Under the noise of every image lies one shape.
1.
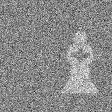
chess bishop
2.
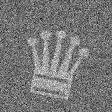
chess queen
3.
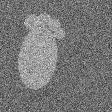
footprint
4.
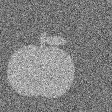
apple
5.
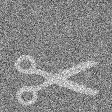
pair of scissors
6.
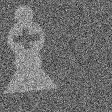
chess bishop
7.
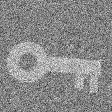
key
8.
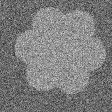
flower
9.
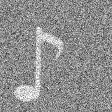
musical note
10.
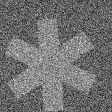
asterisk
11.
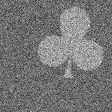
club
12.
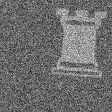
chess rook
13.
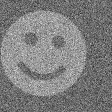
smiling face
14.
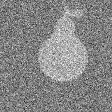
pear
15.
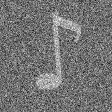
musical note
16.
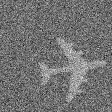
airplane
